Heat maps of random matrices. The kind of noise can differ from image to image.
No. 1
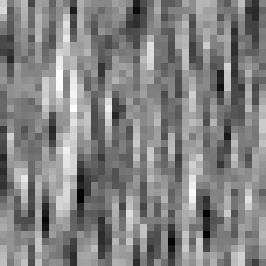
streaked along the columns
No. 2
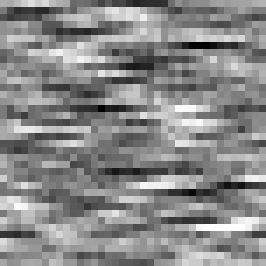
streaked along the rows
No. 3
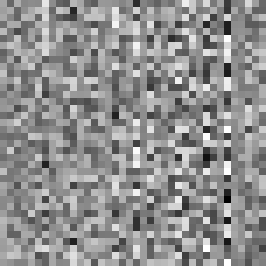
columns of uneven size
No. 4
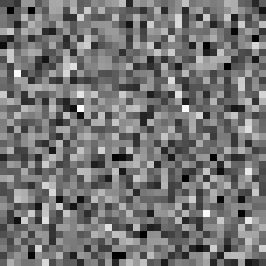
independent entries
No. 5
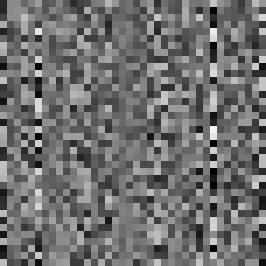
columns of uneven size
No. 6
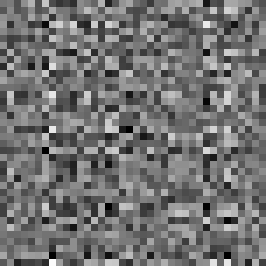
low rank plus noise
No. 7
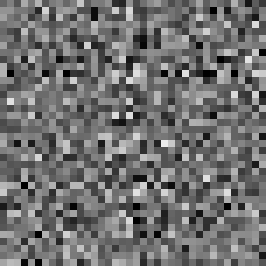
low rank plus noise
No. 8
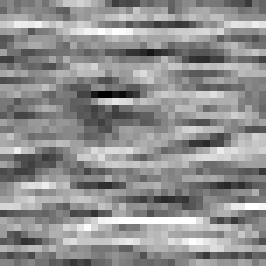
streaked along the rows
